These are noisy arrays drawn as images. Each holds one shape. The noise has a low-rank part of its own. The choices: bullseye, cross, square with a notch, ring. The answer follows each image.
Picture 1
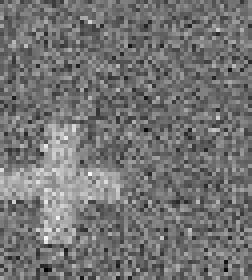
cross
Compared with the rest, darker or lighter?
lighter
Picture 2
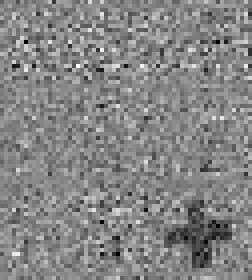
cross
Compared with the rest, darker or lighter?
darker
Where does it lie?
bottom right
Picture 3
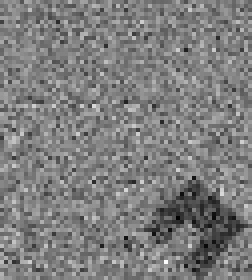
square with a notch
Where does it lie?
bottom right
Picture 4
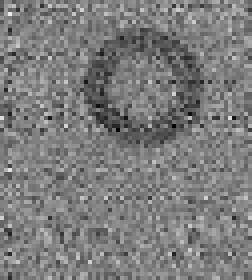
ring
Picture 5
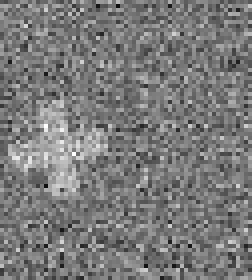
cross
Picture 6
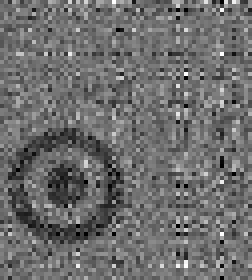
bullseye
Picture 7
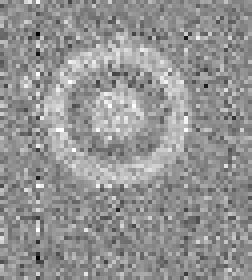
bullseye
